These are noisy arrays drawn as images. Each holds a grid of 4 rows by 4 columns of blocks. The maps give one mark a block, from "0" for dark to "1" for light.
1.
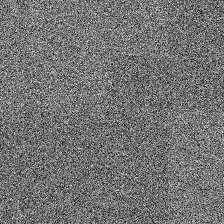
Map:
1110
1100
0001
0001
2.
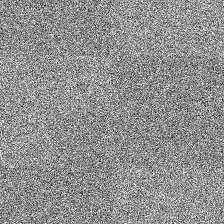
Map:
0011
1100
1000
0011
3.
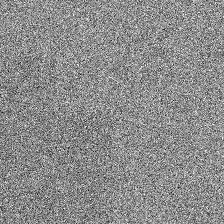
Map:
1111
0111
0011
0011
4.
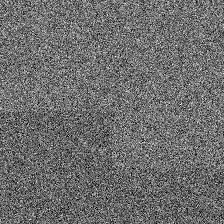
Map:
1111
1111
0011
0000
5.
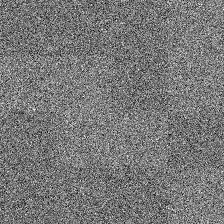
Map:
0001
1101
0110
0001
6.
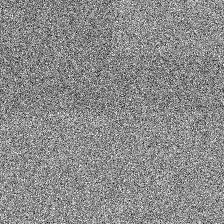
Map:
0011
0000
1111
1111
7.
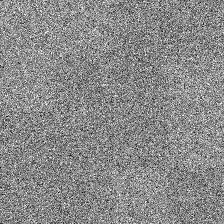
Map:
1100
1001
0001
0010
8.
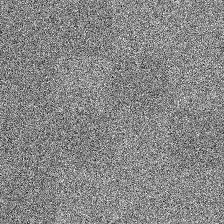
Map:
0011
0101
0010
0111
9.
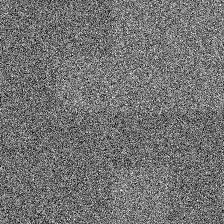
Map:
0011
0111
0000
0010
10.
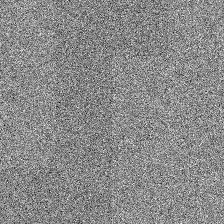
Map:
1001
1011
1011
0011
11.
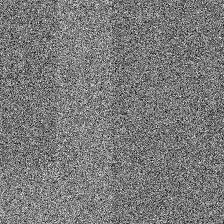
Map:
0100
0100
0100
1100
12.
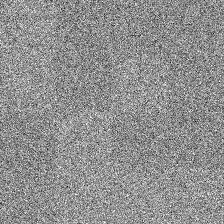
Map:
1000
1010
0100
0111
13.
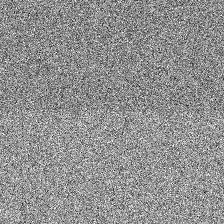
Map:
0000
0000
1111
1111
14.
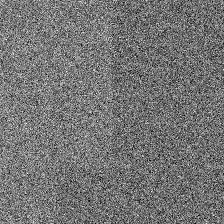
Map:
1100
1100
1100
1000
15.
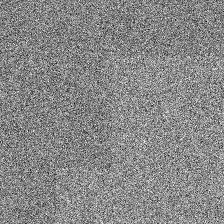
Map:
0000
0011
0011
0111
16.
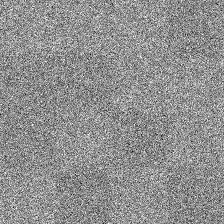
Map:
1110
0011
0101
1010
